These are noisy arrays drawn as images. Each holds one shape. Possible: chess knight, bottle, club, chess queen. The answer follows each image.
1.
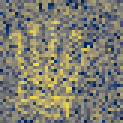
light chess queen
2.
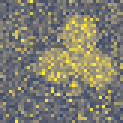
light club
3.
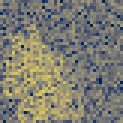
light chess knight
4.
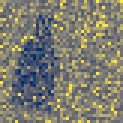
dark bottle
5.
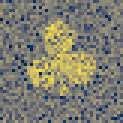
light club
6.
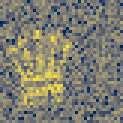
light chess queen
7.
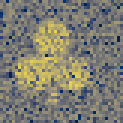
light club
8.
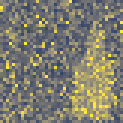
light bottle
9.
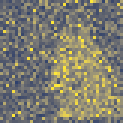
light chess knight
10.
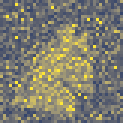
light chess knight
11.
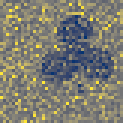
dark club
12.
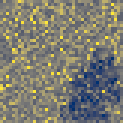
dark chess knight
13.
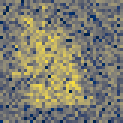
light chess knight
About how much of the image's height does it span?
nearly all
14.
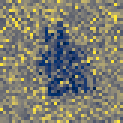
dark chess knight
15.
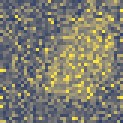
light chess knight
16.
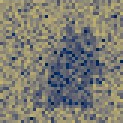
dark chess knight
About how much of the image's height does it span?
two thirds
